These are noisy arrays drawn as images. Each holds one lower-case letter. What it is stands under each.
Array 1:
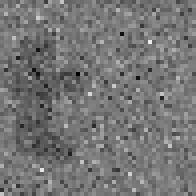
t
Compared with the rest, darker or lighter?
darker
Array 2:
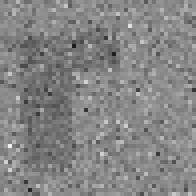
r
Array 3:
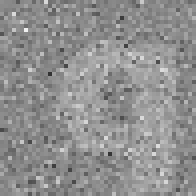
q
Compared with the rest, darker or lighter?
lighter
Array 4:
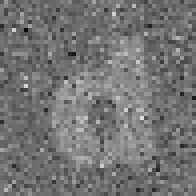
d
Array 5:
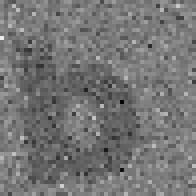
b
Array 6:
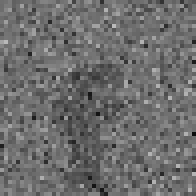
f
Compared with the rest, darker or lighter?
darker
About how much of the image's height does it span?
two thirds
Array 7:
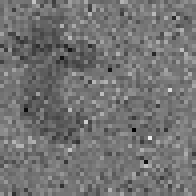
t
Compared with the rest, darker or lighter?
darker
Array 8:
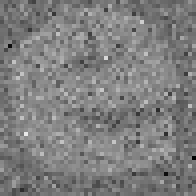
e
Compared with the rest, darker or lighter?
lighter
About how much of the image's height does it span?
nearly all
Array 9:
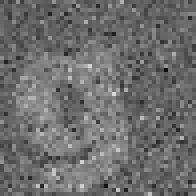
g
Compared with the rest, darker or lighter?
lighter
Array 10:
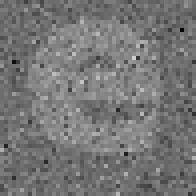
e
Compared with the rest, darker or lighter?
lighter
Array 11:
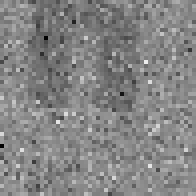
n
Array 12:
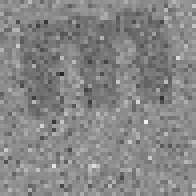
m
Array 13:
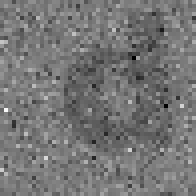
d
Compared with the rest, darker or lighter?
darker
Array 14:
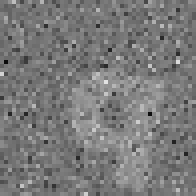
q
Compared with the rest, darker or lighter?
lighter
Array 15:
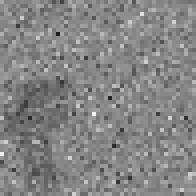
f
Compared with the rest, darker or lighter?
darker
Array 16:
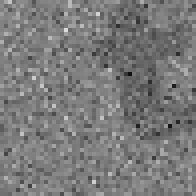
t
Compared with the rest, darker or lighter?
darker
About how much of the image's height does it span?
two thirds
